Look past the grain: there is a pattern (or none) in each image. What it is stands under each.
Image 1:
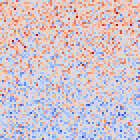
a smooth slope
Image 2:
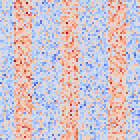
vertical stripes
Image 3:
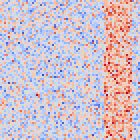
one vertical stripe
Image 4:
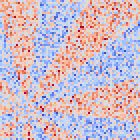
spokes from one point
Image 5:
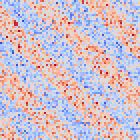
diagonal stripes
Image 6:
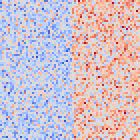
a sharp edge
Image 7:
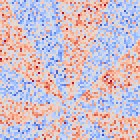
spokes from one point
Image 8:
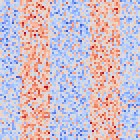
vertical stripes
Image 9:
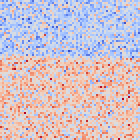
a sharp edge
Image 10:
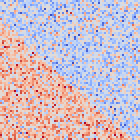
a sharp edge
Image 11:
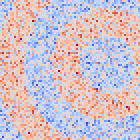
rings round one point
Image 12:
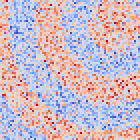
rings round one point
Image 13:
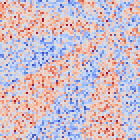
spokes from one point
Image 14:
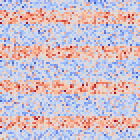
horizontal stripes
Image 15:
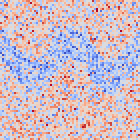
a wavy band
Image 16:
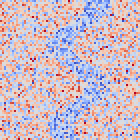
a wavy band
